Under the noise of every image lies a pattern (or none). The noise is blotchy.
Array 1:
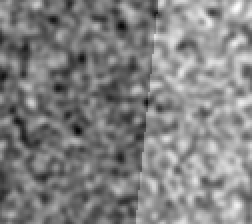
a sharp edge
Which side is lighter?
right
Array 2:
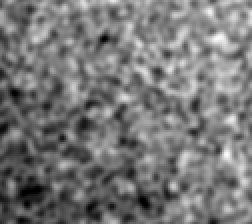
a smooth slope
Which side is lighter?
top right
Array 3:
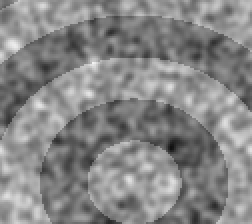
rings round one point
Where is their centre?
bottom middle
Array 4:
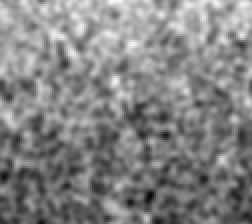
a smooth slope
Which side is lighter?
top
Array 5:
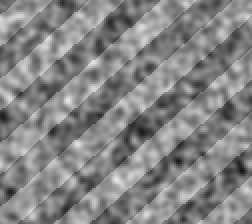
diagonal stripes
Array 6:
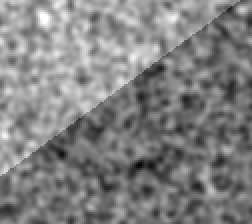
a sharp edge
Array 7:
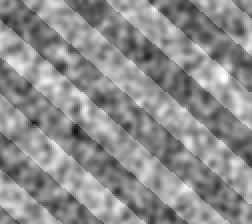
diagonal stripes
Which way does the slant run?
top left to bottom right
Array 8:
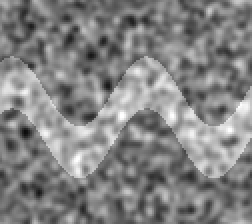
a wavy band
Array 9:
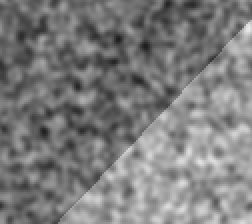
a sharp edge
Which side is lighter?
bottom right
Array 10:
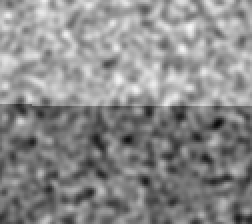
a sharp edge
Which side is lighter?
top
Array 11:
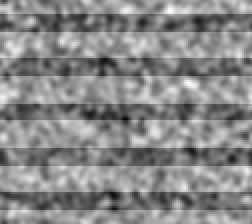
horizontal stripes
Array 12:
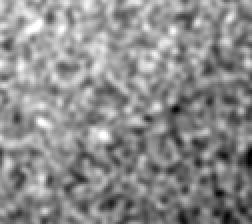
a smooth slope
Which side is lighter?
top left
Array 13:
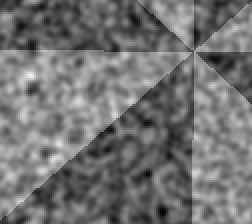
spokes from one point
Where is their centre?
top right
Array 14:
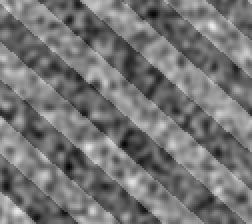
diagonal stripes
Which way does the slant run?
top left to bottom right
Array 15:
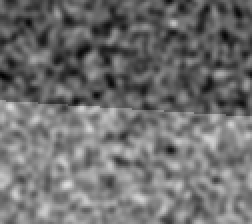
a sharp edge
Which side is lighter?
bottom
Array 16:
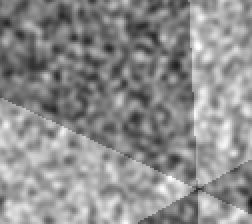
spokes from one point
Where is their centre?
bottom right
